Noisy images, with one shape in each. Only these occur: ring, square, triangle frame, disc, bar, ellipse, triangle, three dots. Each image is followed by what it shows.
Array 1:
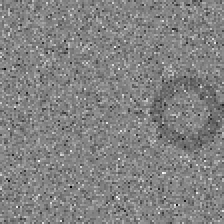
ring
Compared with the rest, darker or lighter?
darker
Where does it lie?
middle right
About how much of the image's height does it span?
a third
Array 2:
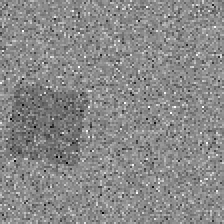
square
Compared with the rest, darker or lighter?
darker
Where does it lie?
middle left
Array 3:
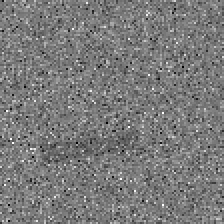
bar
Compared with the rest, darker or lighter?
darker
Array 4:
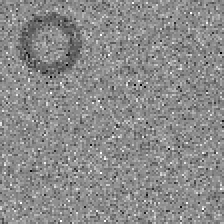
ring
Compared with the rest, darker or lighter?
darker
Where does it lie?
top left
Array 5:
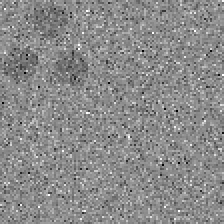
three dots
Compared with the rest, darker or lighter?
darker
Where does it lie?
top left
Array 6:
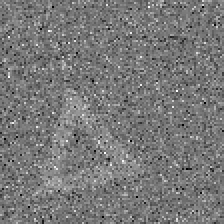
triangle frame
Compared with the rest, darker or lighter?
lighter
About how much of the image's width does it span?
half
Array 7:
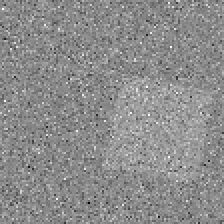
square
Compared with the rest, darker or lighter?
lighter
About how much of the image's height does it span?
half
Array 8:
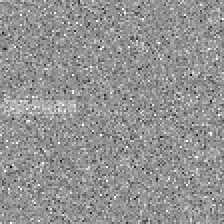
bar
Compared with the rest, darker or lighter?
lighter
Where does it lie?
middle left
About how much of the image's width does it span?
a third
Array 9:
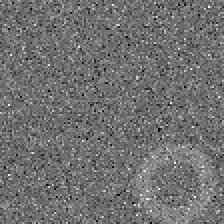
ring
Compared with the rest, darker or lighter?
lighter
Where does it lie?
bottom right
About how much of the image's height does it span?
a third
